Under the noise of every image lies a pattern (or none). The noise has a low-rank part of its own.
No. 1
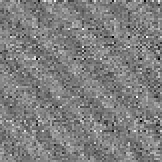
diagonal stripes
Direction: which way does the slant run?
top left to bottom right
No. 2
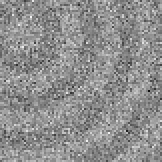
rings round one point
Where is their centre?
top left
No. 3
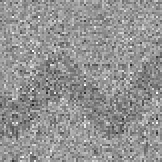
a wavy band
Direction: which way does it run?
left to right
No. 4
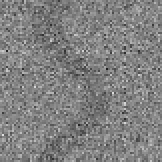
a wavy band
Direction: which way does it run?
top to bottom
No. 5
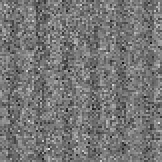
vertical stripes
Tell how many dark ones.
6
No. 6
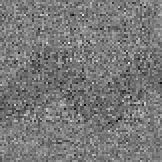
a wavy band
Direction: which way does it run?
left to right
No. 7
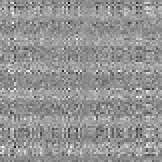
horizontal stripes
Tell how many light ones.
6
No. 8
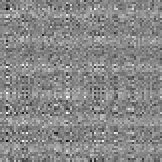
horizontal stripes
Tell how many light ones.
6
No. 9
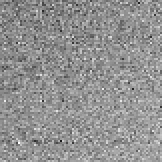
a smooth slope
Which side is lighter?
bottom right
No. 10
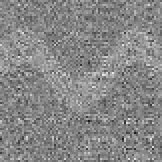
a wavy band
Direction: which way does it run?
left to right
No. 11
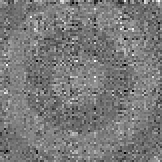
rings round one point
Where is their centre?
centre
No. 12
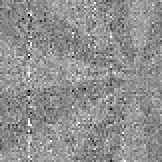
spokes from one point
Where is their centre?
middle right
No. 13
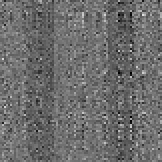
vertical stripes
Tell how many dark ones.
2
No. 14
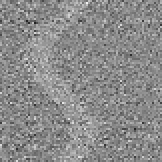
a wavy band
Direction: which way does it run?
top to bottom
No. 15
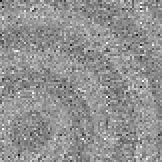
rings round one point
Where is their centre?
bottom left
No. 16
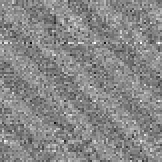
diagonal stripes
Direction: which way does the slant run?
top left to bottom right
